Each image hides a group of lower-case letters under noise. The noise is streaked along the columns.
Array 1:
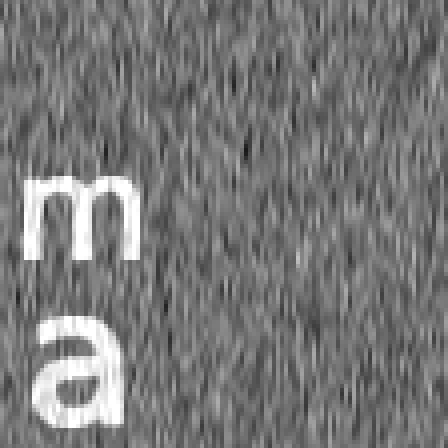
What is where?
middle left: m; bottom left: a
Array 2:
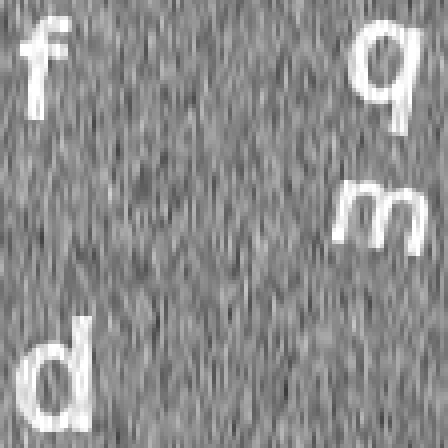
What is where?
top left: f; top right: q; middle right: m; bottom left: d
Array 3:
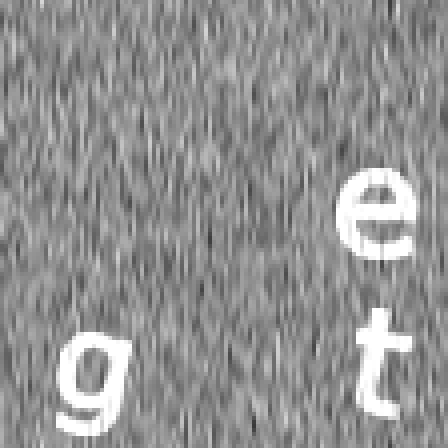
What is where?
middle right: e; bottom left: g; bottom right: t
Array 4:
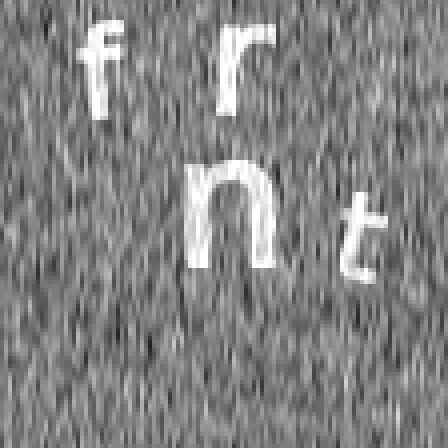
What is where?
top left: f; top middle: r; centre: n; middle right: t
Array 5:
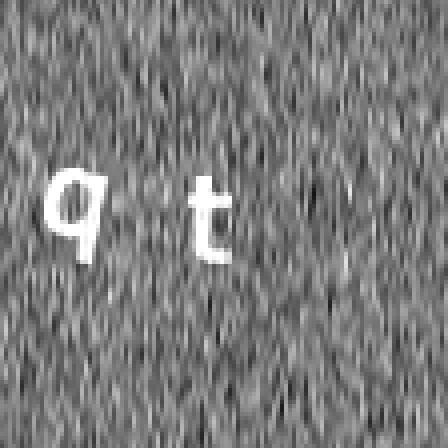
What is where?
middle left: q; centre: t
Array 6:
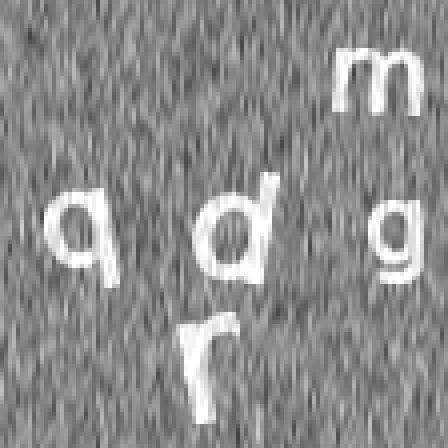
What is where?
top right: m; middle left: q; centre: d; middle right: g; bottom middle: r
